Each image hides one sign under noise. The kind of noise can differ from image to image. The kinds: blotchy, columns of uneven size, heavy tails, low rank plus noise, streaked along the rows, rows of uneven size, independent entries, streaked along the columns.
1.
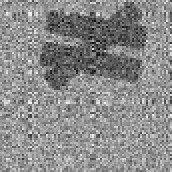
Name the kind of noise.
low rank plus noise
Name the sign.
not-equal sign
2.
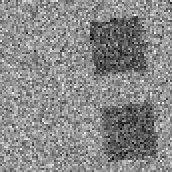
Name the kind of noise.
independent entries
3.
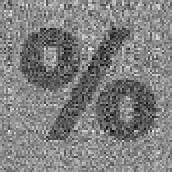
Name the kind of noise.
low rank plus noise
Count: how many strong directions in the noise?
two
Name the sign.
percent sign
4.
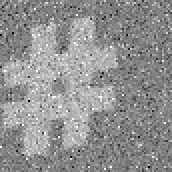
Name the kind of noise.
heavy tails
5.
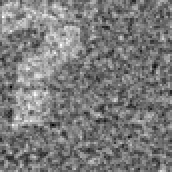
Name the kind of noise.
blotchy
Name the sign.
question mark
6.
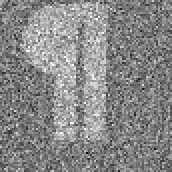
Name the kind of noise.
independent entries
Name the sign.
pilcrow
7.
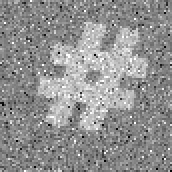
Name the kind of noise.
heavy tails
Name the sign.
hash sign
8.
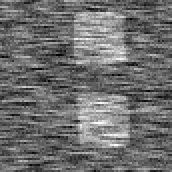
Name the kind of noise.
streaked along the rows
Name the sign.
colon
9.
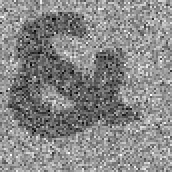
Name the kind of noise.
independent entries
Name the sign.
ampersand
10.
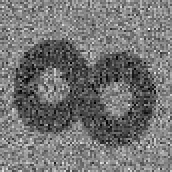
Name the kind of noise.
low rank plus noise
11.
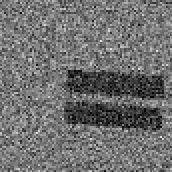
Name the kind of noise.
low rank plus noise
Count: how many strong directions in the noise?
five to eight
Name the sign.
equals sign
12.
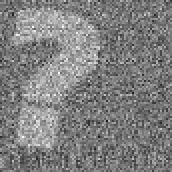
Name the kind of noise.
low rank plus noise
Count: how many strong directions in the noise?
three or four
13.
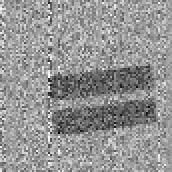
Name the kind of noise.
columns of uneven size
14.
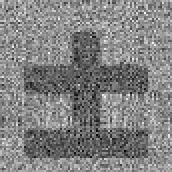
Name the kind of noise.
low rank plus noise
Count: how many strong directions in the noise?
two
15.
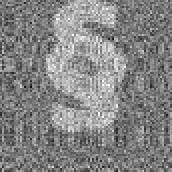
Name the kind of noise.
low rank plus noise
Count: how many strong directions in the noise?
one
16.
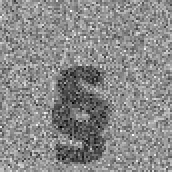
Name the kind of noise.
independent entries
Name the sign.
section sign
